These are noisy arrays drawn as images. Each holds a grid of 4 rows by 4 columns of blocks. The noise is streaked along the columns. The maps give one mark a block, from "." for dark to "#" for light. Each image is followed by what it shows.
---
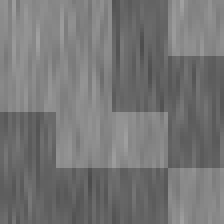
# # . #
# # . .
. # # .
. . . #
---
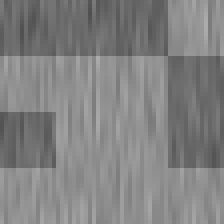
. . . #
# # # .
. # # .
# # # #
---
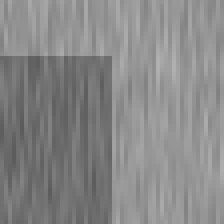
# # # #
. . # #
. . # #
. . # #
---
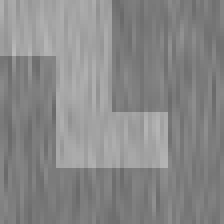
# # . .
. # . .
. # # .
. . . .
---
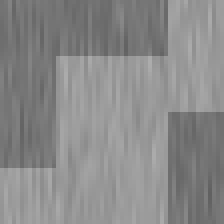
. . . #
. # # #
. # # .
# # # .
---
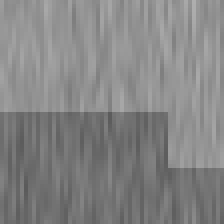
# # # #
# # # #
. . . #
. . . .
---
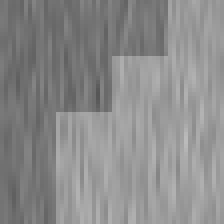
. . . #
. . # #
. # # #
. # # #
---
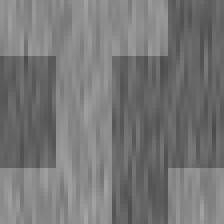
# # # .
. # . .
. # . .
# # . #
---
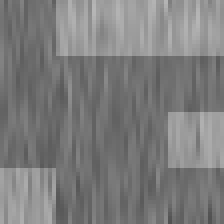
. # # #
. . . .
. . . #
# . . .
